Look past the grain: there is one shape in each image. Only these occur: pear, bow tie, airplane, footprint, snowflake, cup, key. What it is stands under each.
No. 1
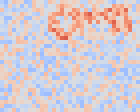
key
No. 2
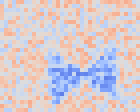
bow tie
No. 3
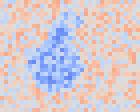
pear
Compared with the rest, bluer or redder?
bluer
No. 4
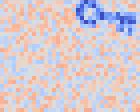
key
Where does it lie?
top right
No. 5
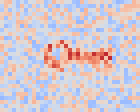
key
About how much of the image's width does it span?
half
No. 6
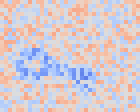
key
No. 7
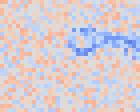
key
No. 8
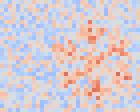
snowflake
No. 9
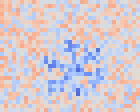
snowflake
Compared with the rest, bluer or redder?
bluer
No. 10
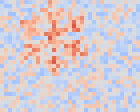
snowflake
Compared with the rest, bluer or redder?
redder
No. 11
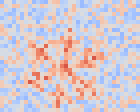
snowflake
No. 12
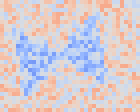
bow tie
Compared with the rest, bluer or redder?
bluer
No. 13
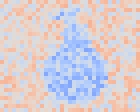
pear
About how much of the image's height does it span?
nearly all
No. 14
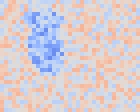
footprint
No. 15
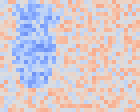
footprint
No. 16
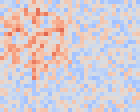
snowflake
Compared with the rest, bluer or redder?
redder
